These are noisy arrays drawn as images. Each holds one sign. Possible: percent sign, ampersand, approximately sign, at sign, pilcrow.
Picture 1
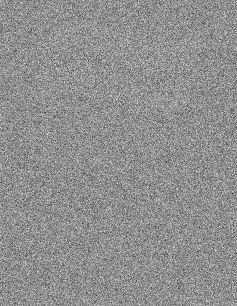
light approximately sign
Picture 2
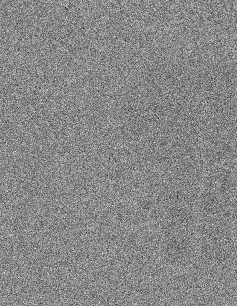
dark pilcrow
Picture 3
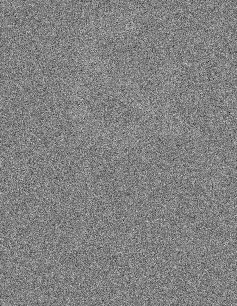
light ampersand
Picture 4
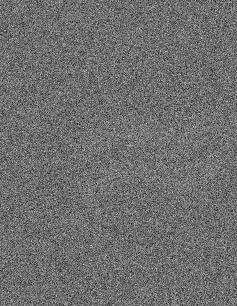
light approximately sign
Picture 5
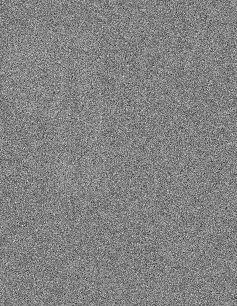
light pilcrow
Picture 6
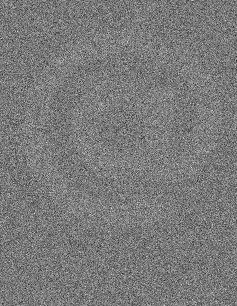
light at sign
